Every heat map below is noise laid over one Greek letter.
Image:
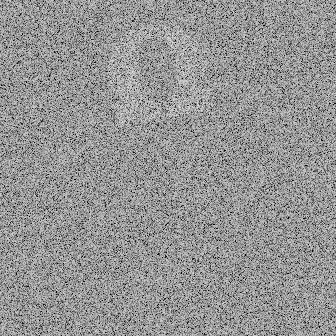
light omega, top middle
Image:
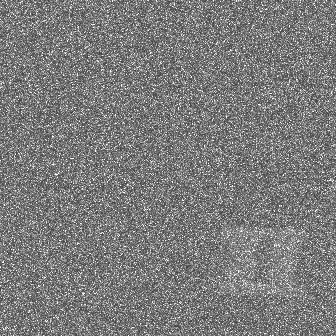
light pi, bottom right
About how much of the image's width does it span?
a quarter
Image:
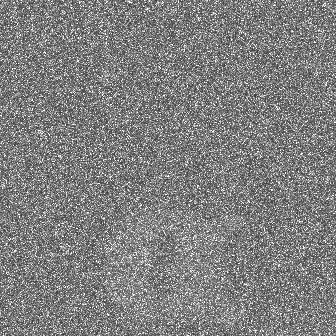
light alpha, bottom middle
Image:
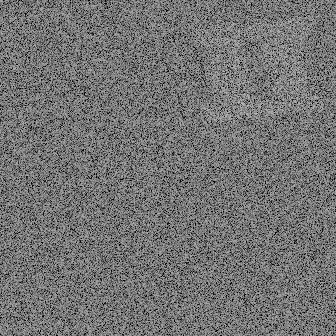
light pi, top right
